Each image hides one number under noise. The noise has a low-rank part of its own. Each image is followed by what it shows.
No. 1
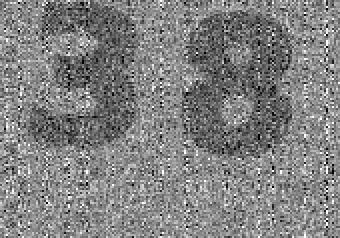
38
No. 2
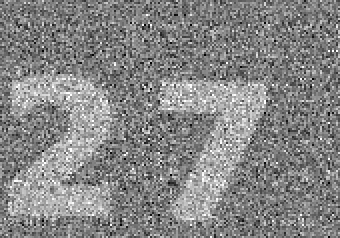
27
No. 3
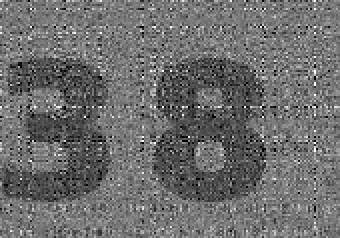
38
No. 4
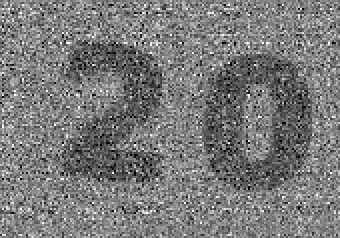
20
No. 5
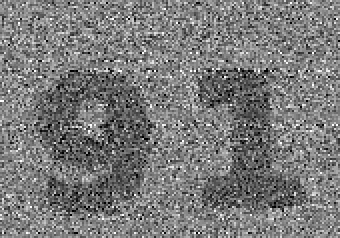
91
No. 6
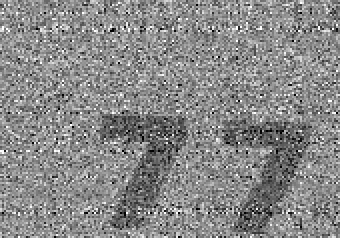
77
